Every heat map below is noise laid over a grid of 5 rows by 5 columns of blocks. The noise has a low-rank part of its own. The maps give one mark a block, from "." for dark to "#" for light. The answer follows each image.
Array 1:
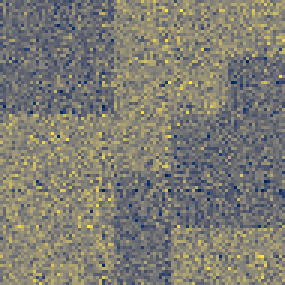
. . # # #
. . # # .
# # # . .
# # . . .
# # . # #
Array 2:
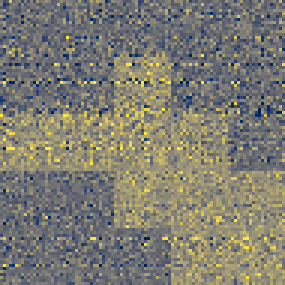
. . . . .
. . # . .
# # # # .
. . # # #
. . . # #
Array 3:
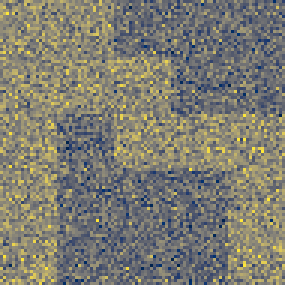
# # . . .
# # # . .
# . # # #
# . . . #
# . . . #
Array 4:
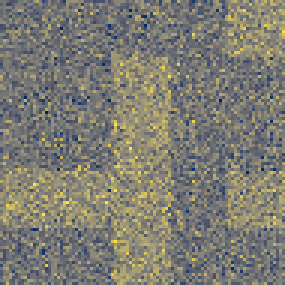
. . . . #
. . # . .
. . # . .
# # # . #
. . # . .
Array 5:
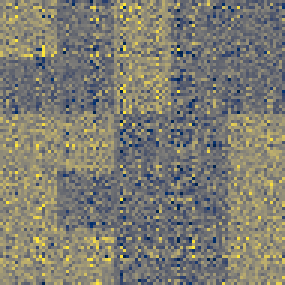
# . # . .
. . # . .
# # . . #
# . . . #
# # . . #
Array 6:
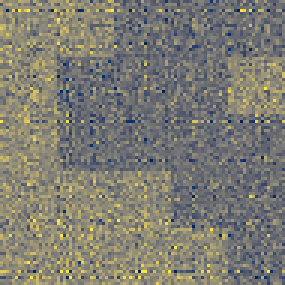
# # . . .
# . . . #
# . . . .
# # # . .
# # # # .
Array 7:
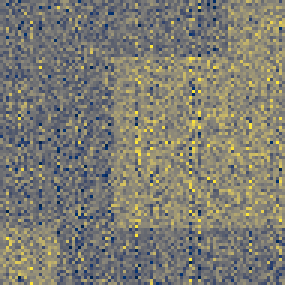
. . . . #
. . # # #
. . # # #
. . # # #
# . . . .
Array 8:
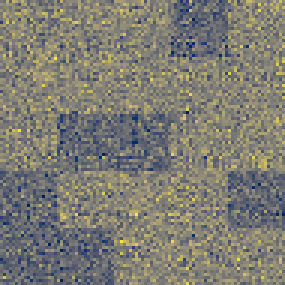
# # # . #
# # # # #
# . . # #
. # # # .
. . # # #
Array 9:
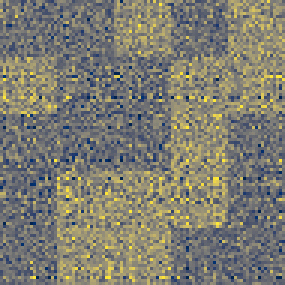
. . # . #
# . . # #
. . . # .
. # # # .
. # # . .
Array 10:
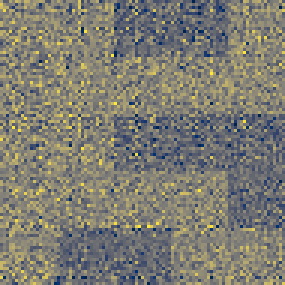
# # . . #
# # # # #
# # . . .
# # # # .
# . . # #
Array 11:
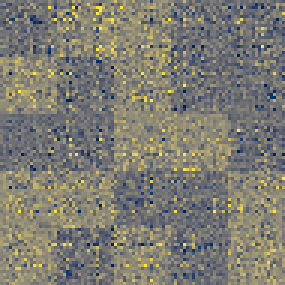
. # # . .
# . # . .
. . # # .
# # . . #
# . # . #
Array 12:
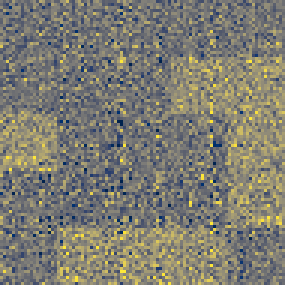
. . . . .
. . . # #
# . . . #
. . . . #
. # # # .
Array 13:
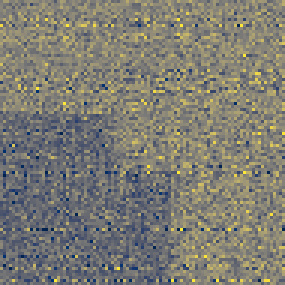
# # # # #
# # # # #
. . # # #
. . . # #
. . . # #
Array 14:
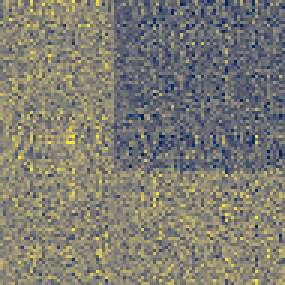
# # . . .
# # . . .
# # . . .
# # # # #
# # # # #
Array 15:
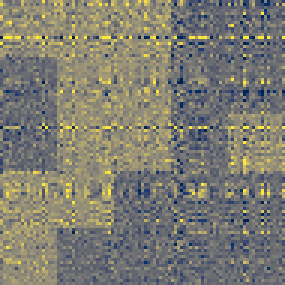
# # # . .
. # # . .
. # # . #
# # . . .
# . . . .
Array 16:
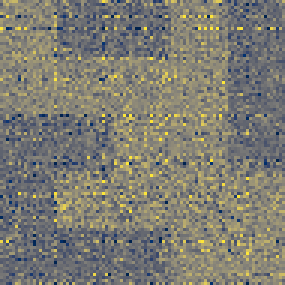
# . . # .
# # # # .
. . # # .
. # # # #
. . . # #
